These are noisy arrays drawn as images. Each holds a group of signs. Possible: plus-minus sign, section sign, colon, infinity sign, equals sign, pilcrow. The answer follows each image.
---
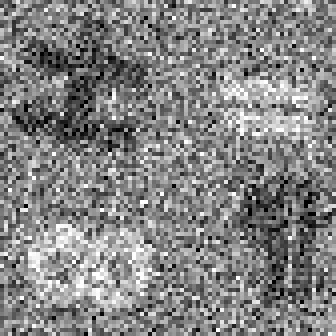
top left: dark plus-minus sign; top right: light equals sign; bottom left: light infinity sign; bottom right: dark pilcrow
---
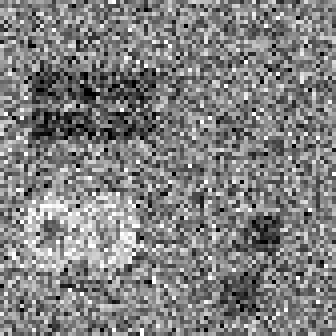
top left: dark equals sign; bottom left: light infinity sign; bottom right: dark colon
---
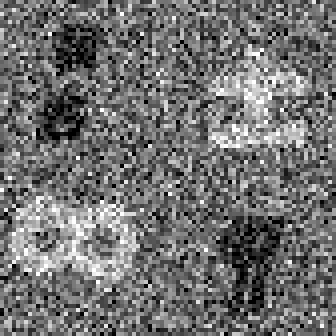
top left: dark colon; top right: light plus-minus sign; bottom left: light infinity sign; bottom right: dark pilcrow
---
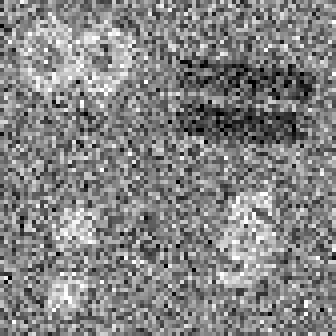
top left: light infinity sign; top right: dark equals sign; bottom left: light colon; bottom right: light section sign
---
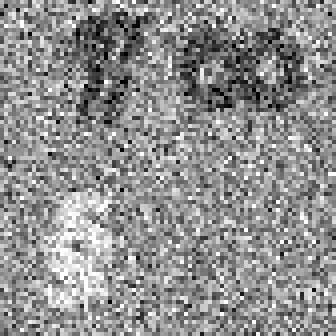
top left: dark pilcrow; top right: dark infinity sign; bottom left: light section sign
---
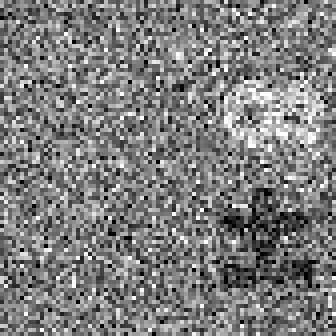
top right: light infinity sign; bottom right: dark plus-minus sign
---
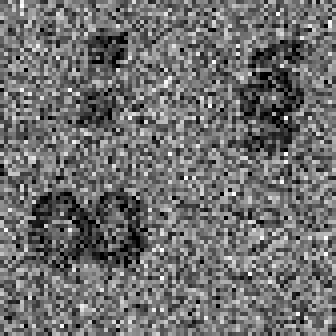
top left: dark colon; top right: dark section sign; bottom left: dark infinity sign
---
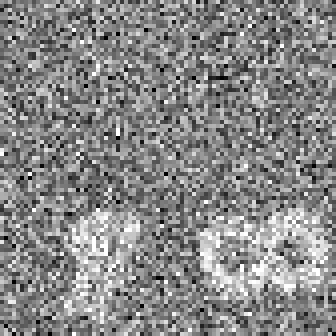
bottom left: light pilcrow; bottom right: light infinity sign
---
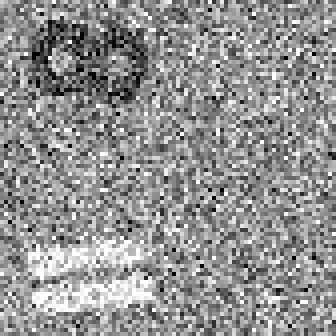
top left: dark infinity sign; bottom left: light equals sign
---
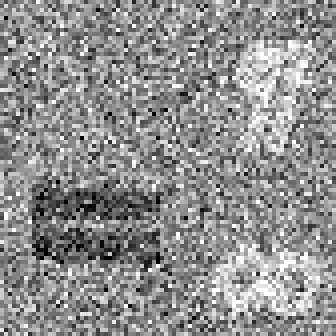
top right: light pilcrow; bottom left: dark equals sign; bottom right: light infinity sign
